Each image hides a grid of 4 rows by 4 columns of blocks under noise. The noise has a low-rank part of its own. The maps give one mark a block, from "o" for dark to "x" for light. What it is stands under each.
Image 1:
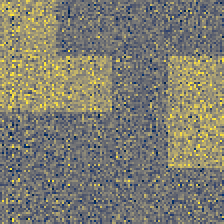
x o o o
x x o x
o o o x
o o o o
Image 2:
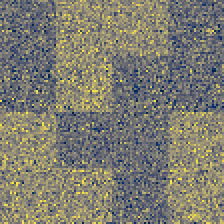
o x x o
o x o o
x o o x
x x o x
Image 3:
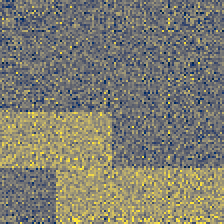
o o o o
o o o o
x x o o
o x x x
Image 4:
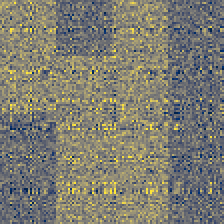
x o x o
x x x o
o x x o
o x x o
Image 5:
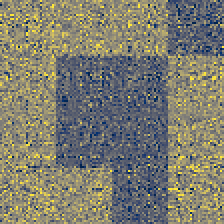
x x x o
x o o x
x o o x
x x o x
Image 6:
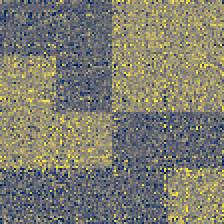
o o x x
x o x x
x x o o
o o o x
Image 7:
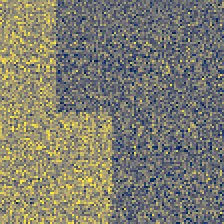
x o o o
x o o o
x x o o
x x o o
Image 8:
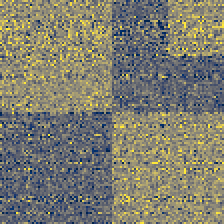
x x o x
x x o o
o o x x
o o x x
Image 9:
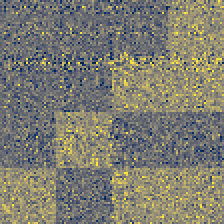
o o o x
o o x x
o x o o
x o x x
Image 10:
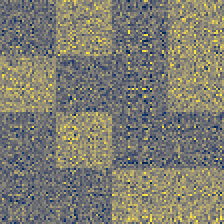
o x o x
x o o x
o x o o
o o x x
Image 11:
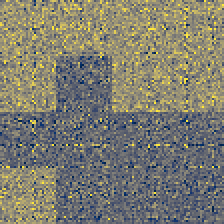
x x x x
x o x x
o o o o
x o o o
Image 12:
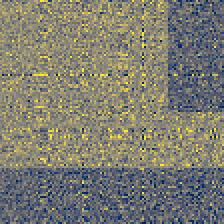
x x x o
x x x o
x x x x
o o o o
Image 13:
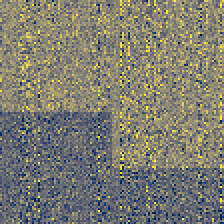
x x x x
x x x x
o o x x
o o o o
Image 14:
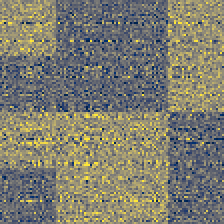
x o o x
o o o x
x x x o
o x x o
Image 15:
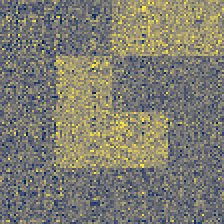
o o x x
o x o o
o x x o
o o o o
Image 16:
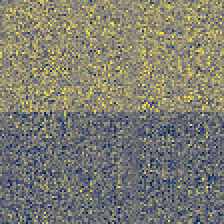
x x x x
x x x x
o o o o
o o o o
